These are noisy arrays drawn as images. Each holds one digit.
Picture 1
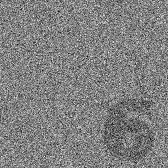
6
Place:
bottom right
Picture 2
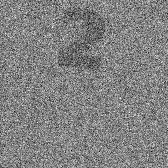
2
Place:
top middle
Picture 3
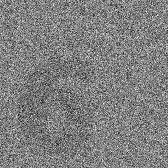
6
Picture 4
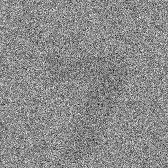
7
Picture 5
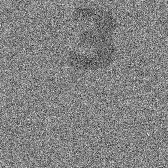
3
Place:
top middle
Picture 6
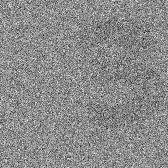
3
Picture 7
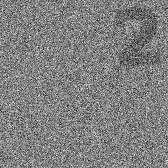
2
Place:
top right
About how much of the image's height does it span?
a third
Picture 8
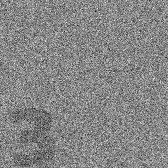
3
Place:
bottom left
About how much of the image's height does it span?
a third
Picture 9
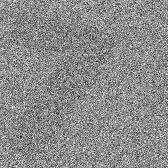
7
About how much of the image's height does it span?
nearly all
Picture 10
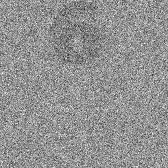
6
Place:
top middle
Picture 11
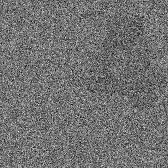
4
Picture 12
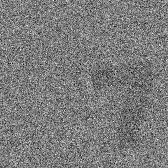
7
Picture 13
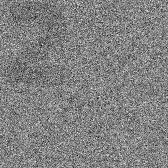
2
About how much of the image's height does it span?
half
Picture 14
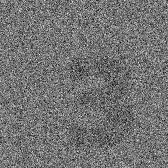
3
